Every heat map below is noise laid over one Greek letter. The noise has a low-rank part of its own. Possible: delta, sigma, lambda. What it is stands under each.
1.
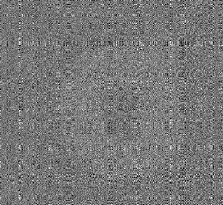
sigma
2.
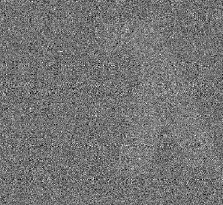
lambda
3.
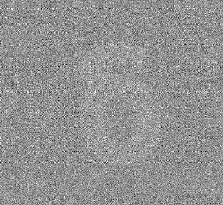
delta
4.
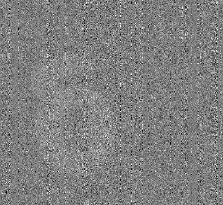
delta
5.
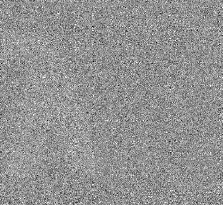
lambda
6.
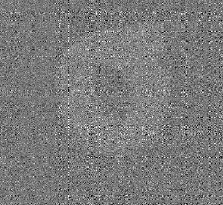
sigma
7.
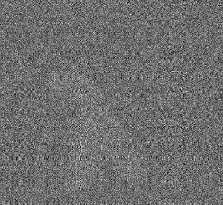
lambda
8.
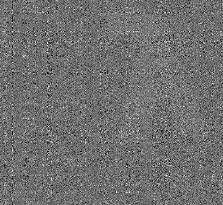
lambda
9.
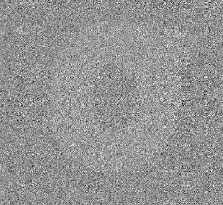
sigma
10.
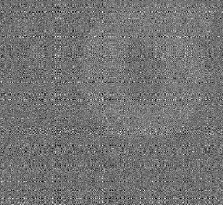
sigma
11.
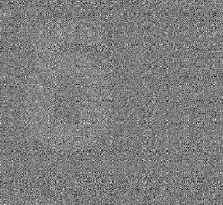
delta
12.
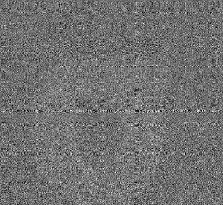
sigma
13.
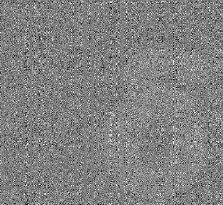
delta
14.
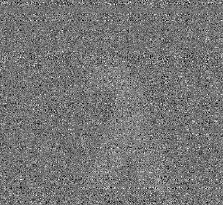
lambda
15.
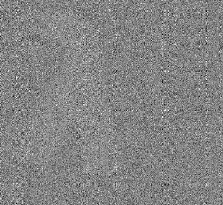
lambda
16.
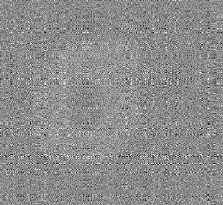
sigma
